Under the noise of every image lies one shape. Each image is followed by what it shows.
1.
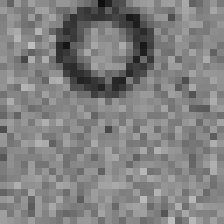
ring
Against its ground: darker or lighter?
darker
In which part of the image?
top middle
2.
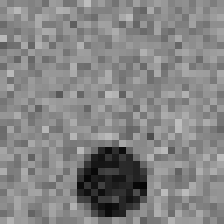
disc
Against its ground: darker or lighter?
darker
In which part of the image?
bottom middle
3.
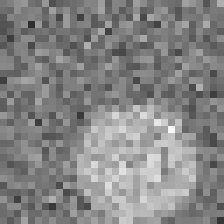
disc
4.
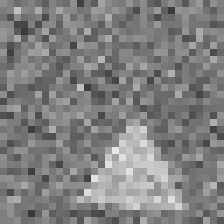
triangle
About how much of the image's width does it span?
half
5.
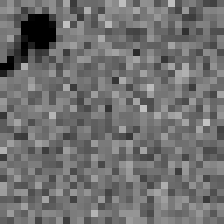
lollipop
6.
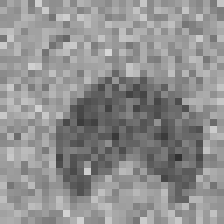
disc with a wedge cut out
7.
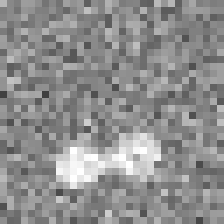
dumbbell
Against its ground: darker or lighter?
lighter
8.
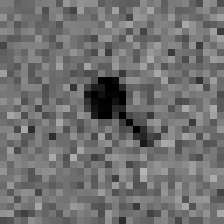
lollipop
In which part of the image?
centre
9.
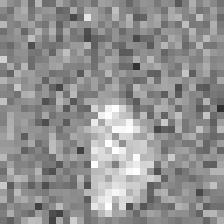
half disc
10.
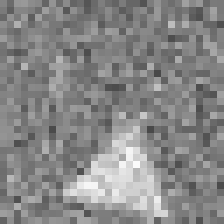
triangle
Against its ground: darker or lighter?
lighter
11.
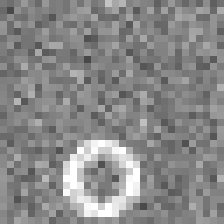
ring
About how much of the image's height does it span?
a third
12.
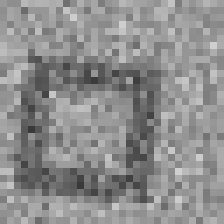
square frame
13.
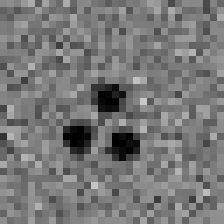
three dots
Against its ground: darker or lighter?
darker
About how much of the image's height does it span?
a third
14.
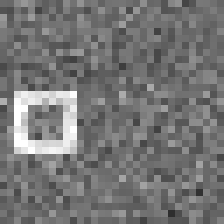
square frame
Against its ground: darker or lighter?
lighter
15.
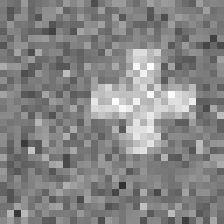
cross
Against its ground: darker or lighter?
lighter
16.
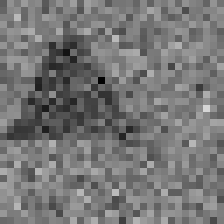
triangle
